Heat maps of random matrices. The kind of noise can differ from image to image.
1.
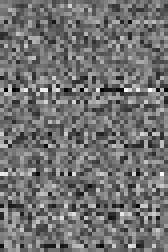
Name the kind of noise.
rows of uneven size
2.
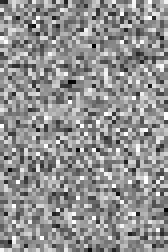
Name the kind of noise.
independent entries
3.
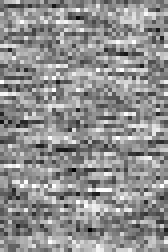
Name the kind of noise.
streaked along the rows
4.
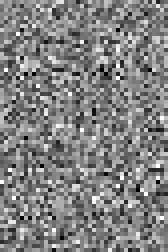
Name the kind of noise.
low rank plus noise
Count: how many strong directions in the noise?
five to eight
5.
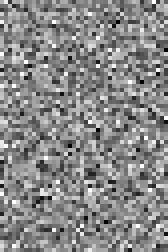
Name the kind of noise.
low rank plus noise
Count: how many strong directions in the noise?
three or four
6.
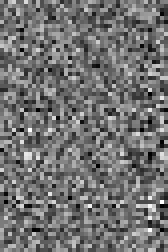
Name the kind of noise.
low rank plus noise
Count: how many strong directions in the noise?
one
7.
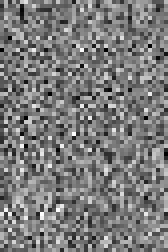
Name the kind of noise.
low rank plus noise
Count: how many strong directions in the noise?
three or four
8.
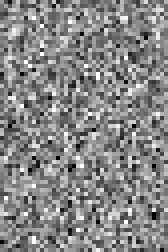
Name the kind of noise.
low rank plus noise
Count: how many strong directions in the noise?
one
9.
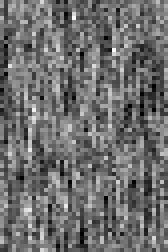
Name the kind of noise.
streaked along the columns
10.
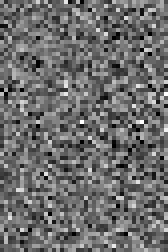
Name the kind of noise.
low rank plus noise
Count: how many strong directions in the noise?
two
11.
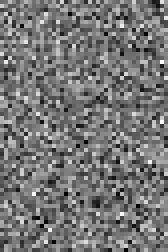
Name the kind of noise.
independent entries
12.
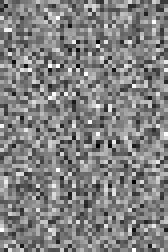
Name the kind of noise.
low rank plus noise
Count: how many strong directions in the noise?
one
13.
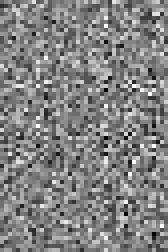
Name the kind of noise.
low rank plus noise
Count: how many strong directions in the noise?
one
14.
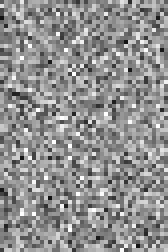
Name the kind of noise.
independent entries
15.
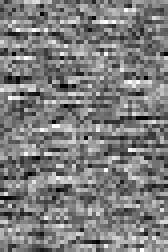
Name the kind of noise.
streaked along the rows
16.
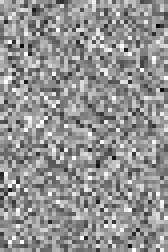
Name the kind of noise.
independent entries
